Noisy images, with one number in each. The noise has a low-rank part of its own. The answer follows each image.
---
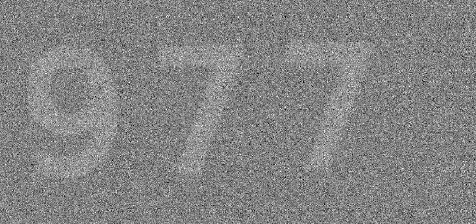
977
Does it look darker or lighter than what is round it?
lighter
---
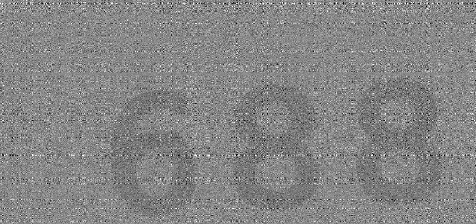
688
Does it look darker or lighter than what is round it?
darker
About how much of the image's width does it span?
two thirds
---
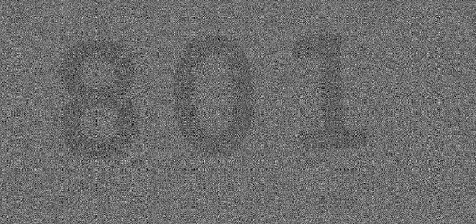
801
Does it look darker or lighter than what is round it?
darker
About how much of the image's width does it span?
two thirds
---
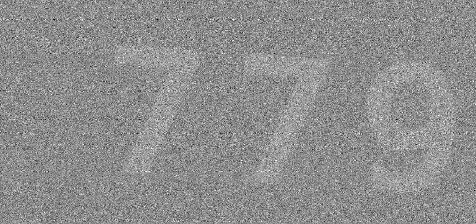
779
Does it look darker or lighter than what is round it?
lighter
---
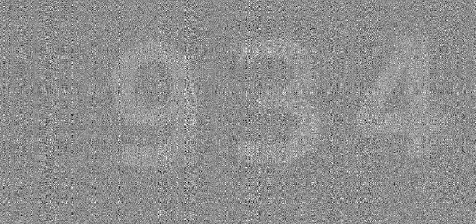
934
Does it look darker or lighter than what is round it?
lighter
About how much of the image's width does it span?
two thirds
